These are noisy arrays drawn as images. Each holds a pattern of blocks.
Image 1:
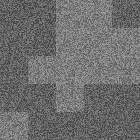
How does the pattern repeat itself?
mirrored about the diagonal from the bottom left
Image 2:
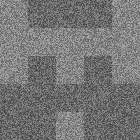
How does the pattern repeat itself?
left and right mirror each other
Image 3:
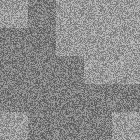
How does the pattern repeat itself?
mirrored about the diagonal from the bottom left
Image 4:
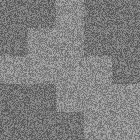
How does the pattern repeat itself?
mirrored about the diagonal from the top left
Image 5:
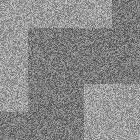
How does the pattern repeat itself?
mirrored about the diagonal from the top left
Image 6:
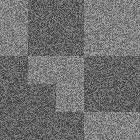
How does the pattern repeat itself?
mirrored about the diagonal from the bottom left
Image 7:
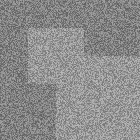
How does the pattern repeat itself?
mirrored about the diagonal from the top left
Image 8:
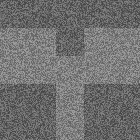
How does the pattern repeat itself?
left and right mirror each other
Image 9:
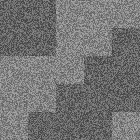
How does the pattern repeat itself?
mirrored about the diagonal from the top left
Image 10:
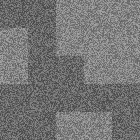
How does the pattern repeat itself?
mirrored about the diagonal from the bottom left
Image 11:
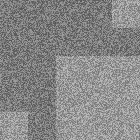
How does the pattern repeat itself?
mirrored about the diagonal from the top left
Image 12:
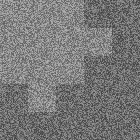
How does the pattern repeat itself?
mirrored about the diagonal from the top left
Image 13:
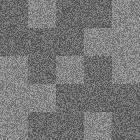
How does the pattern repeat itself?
the same after a half turn
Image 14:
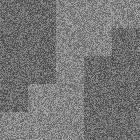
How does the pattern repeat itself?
the same after a half turn
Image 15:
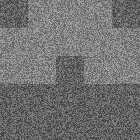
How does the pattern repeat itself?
left and right mirror each other
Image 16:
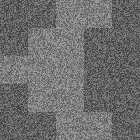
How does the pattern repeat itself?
top and bottom mirror each other
